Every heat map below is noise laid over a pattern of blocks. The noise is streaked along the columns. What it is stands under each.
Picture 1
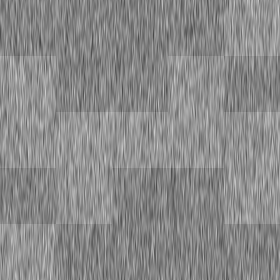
the same after a half turn
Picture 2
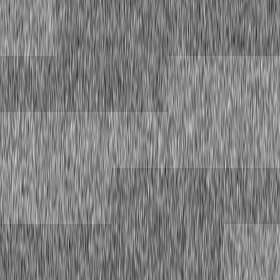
the same after a half turn
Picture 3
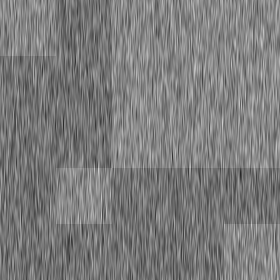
mirrored about the diagonal from the bottom left
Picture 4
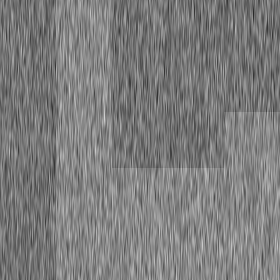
no symmetry
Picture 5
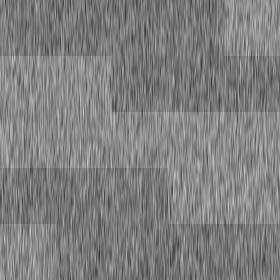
the same after a half turn
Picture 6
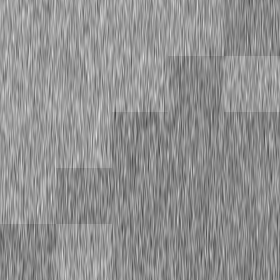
mirrored about the diagonal from the top left
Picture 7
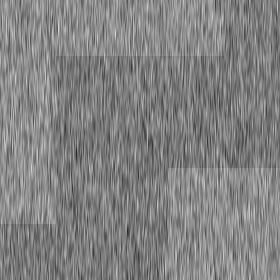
mirrored about the diagonal from the top left
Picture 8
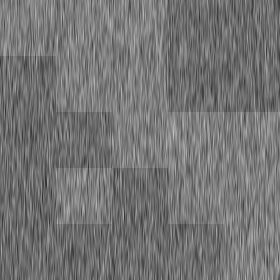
mirrored about the diagonal from the bottom left
